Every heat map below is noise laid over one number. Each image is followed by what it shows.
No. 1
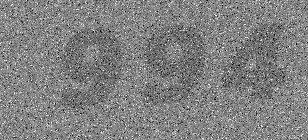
994
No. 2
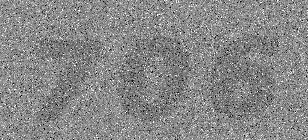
706
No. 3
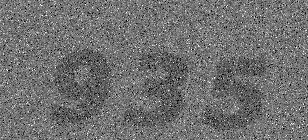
935
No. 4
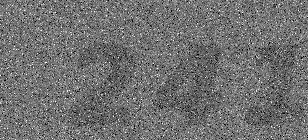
241
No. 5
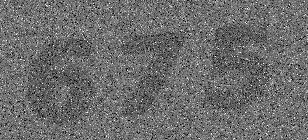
675
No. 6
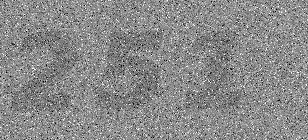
251
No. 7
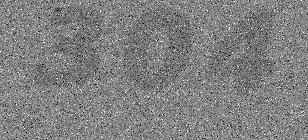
304
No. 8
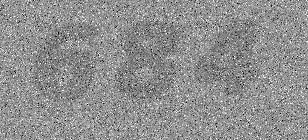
684
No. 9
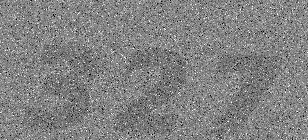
327
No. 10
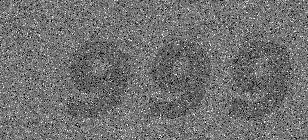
999
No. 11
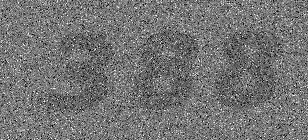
388
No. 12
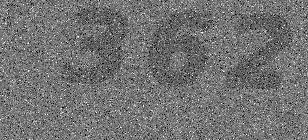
362
